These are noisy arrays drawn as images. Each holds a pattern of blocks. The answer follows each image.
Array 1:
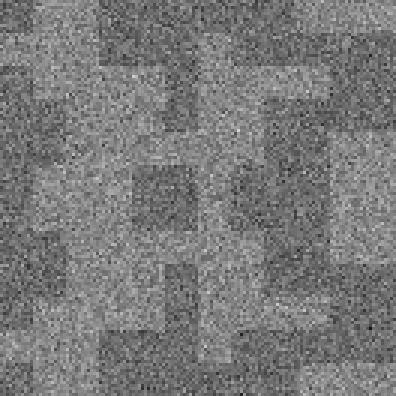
top and bottom mirror each other
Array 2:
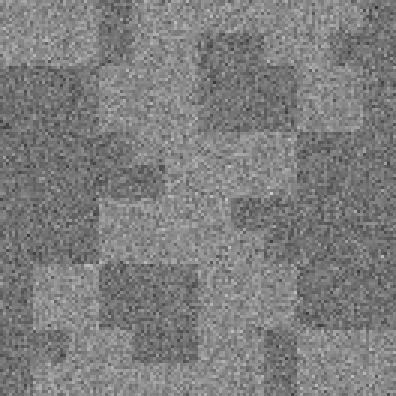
the same after a half turn
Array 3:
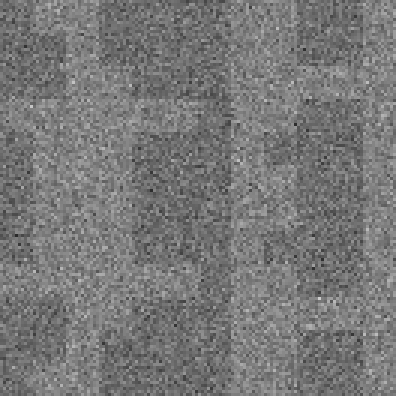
top and bottom mirror each other
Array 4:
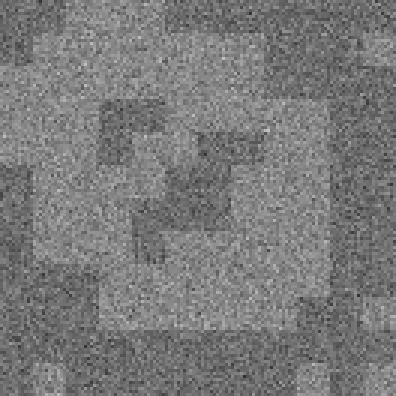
mirrored about the diagonal from the top left
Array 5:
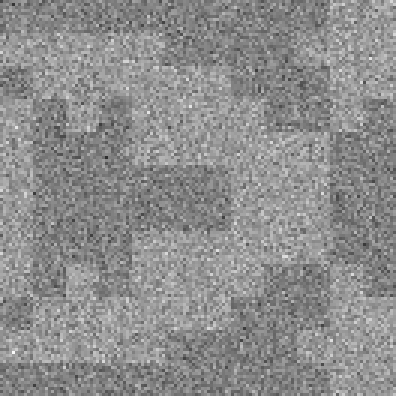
top and bottom mirror each other
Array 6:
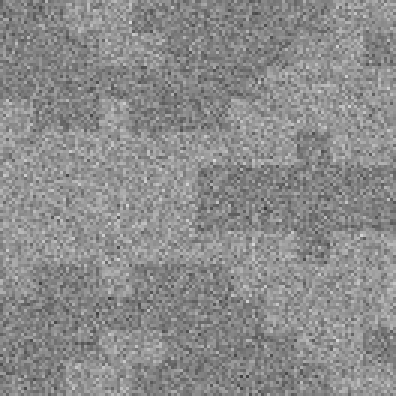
top and bottom mirror each other
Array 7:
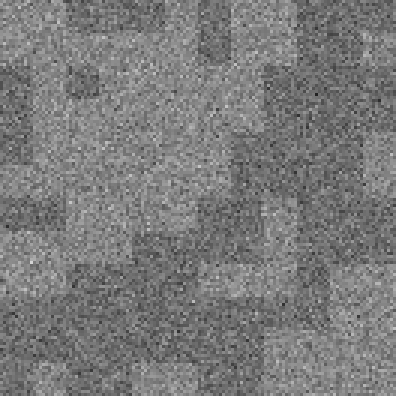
mirrored about the diagonal from the top left
